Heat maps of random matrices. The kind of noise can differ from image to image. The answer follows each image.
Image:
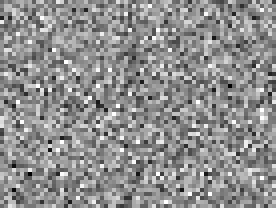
independent entries
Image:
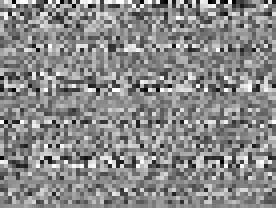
rows of uneven size
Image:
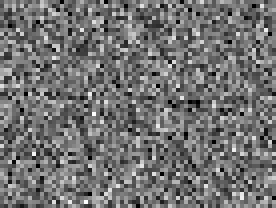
independent entries
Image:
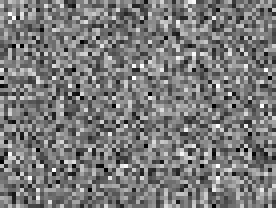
low rank plus noise
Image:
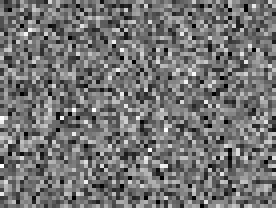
independent entries
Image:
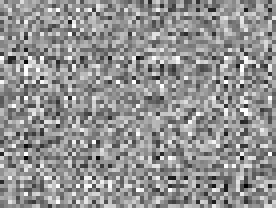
low rank plus noise
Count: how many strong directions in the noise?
three or four
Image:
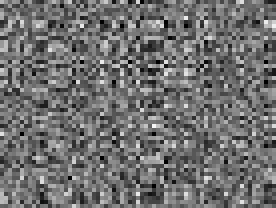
low rank plus noise
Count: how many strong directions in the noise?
one
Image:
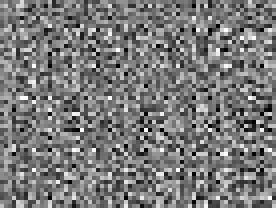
low rank plus noise
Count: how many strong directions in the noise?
three or four
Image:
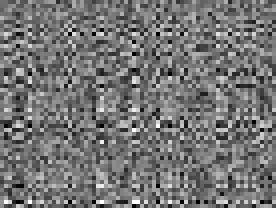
low rank plus noise
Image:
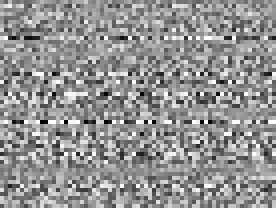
rows of uneven size
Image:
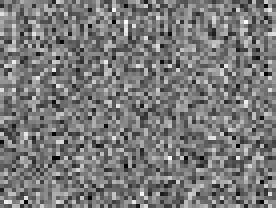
low rank plus noise
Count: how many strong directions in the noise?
five to eight
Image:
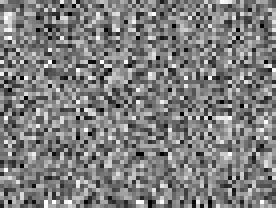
low rank plus noise
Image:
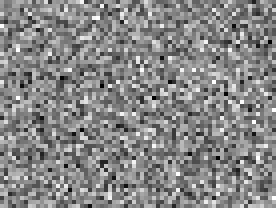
independent entries
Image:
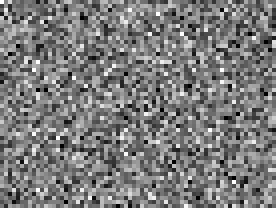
independent entries
